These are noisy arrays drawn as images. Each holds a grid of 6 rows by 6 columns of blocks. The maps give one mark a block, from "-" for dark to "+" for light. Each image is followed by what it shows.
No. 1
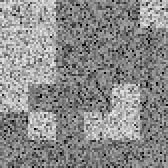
+ + - - - +
+ + - - - -
+ + - - - -
+ - - - + -
- + - + + -
- - - - - -
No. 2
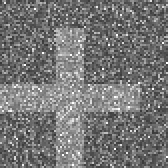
- - - - - -
- - + - - -
- - + - - -
+ + + + + -
- - + - - -
- - + - - -
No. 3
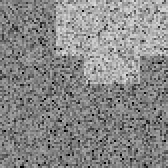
- - + + + +
- - + + + +
- - - + + -
- - - - - -
- - - - - -
- - - - - -
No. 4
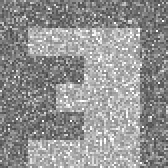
- - - - - -
- + + + + -
- - - + + -
- - + + + -
- - - + + -
- + + + + -
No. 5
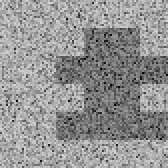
+ + + + + +
+ + + - - +
+ + - - - -
+ + + - - +
+ + - - - -
+ + + + + +
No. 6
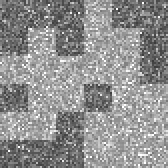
- - - + - -
- + - + + -
+ + + + + -
- + + - + +
+ + - + + +
- - - + + +
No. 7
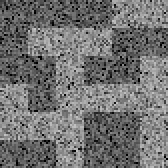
- - - - + +
- + + + - -
- - + - - +
+ - + + + +
+ + + - - +
- - + - - +
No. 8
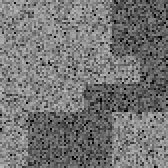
+ + + + - -
+ + + + - -
+ + + + + -
+ + + - - -
+ - - - + +
+ - - - + +
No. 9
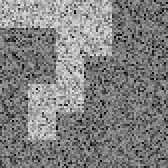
+ + + + - -
- - + + - -
- - + - - -
- + + - - -
- + - - - -
- - - - - -
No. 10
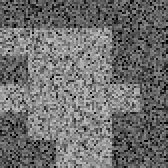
- - - - - -
+ + + + - -
- + + + - -
+ + + + + -
- + + + - -
- - + + - -
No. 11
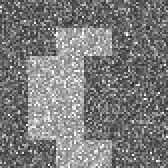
- - - - - -
- - + + - -
- + + - - -
- + + - - -
- + + - - -
- - + + - -
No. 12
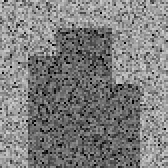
+ + + + + +
+ + - - + +
+ - - - + +
+ - - - - +
+ - - - - +
+ - - - - +
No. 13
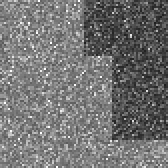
+ + + - - -
+ + + - - -
+ + + + - -
+ + + + - -
+ + + + - -
+ + + + + +
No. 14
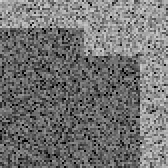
+ + + + + +
- - - + + +
- - - - - +
- - - - - +
- - - - - +
- - - - - +
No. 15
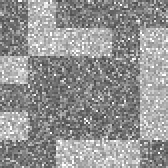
- + - - - -
- + + + - +
+ - - - - +
- - - - - +
+ - - - - +
- - + + + -
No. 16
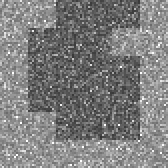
+ + - - - +
+ - - - + +
+ - - - - +
+ - - - - +
+ + - - - +
+ + + + + +
